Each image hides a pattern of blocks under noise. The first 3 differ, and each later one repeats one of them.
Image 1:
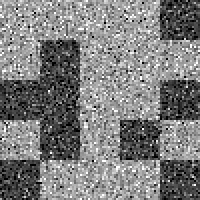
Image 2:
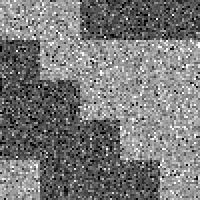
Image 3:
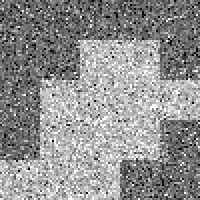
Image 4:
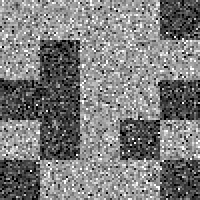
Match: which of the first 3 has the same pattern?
1
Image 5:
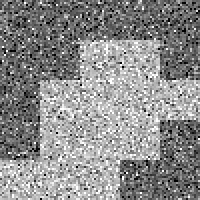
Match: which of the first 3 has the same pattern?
3
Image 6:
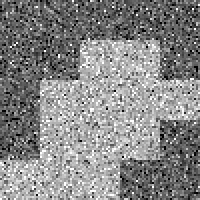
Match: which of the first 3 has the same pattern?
3
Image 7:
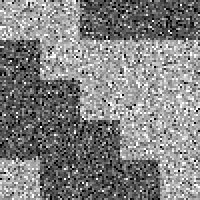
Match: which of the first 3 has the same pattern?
2
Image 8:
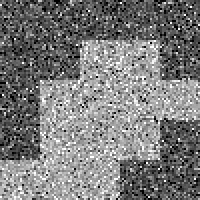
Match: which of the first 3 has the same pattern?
3
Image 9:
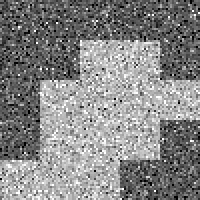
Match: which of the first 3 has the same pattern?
3
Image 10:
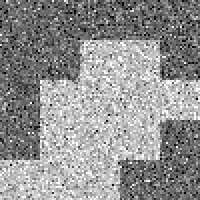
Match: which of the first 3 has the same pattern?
3
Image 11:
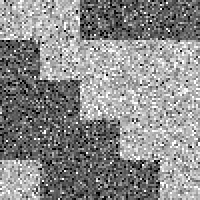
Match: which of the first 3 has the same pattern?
2
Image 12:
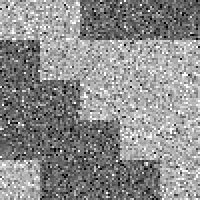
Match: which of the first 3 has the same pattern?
2
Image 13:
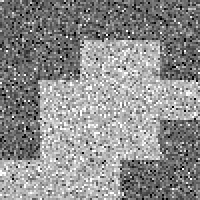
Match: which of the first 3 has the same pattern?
3
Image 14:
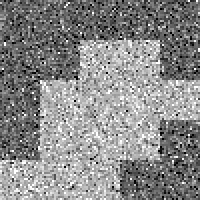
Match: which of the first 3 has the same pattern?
3
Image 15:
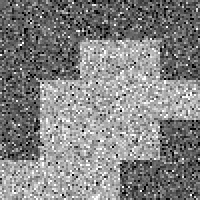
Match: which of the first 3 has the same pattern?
3
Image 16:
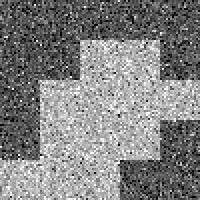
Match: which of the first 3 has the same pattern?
3
